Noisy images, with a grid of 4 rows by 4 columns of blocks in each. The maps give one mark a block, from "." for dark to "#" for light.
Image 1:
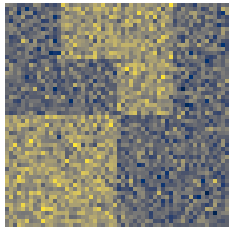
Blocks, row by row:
. # # .
. . # .
# # . .
# # . .
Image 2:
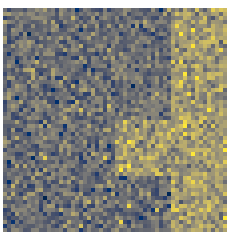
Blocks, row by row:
. . . #
. . . #
. . # #
. . . #
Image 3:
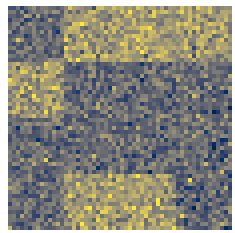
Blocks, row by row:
. # # #
# . . .
. . . .
. # # .
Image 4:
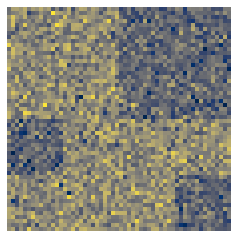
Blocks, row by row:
# # . .
# # . .
. # # #
# # # .
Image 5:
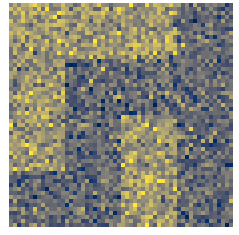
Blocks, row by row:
# # # .
# . . .
# . # .
. . # .
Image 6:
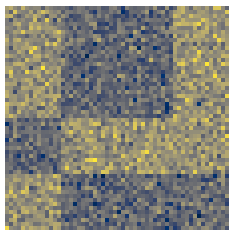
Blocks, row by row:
# . . #
# . . #
. # # #
# . . .
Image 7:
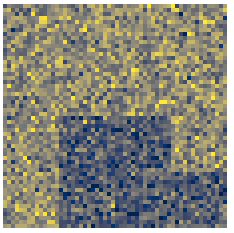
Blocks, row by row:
# # # #
# # # #
# . . #
# . . .
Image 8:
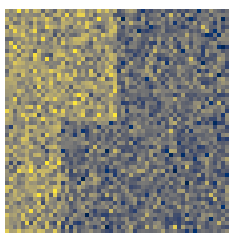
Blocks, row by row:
# # . .
# # . .
# . . .
# . . .
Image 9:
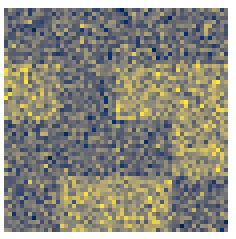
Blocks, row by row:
. . . .
# . # #
. . . #
. # # .
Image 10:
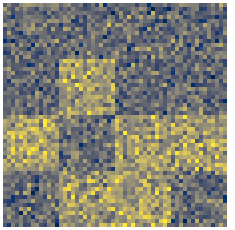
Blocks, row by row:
. . . .
. # . .
# . # #
. # # .
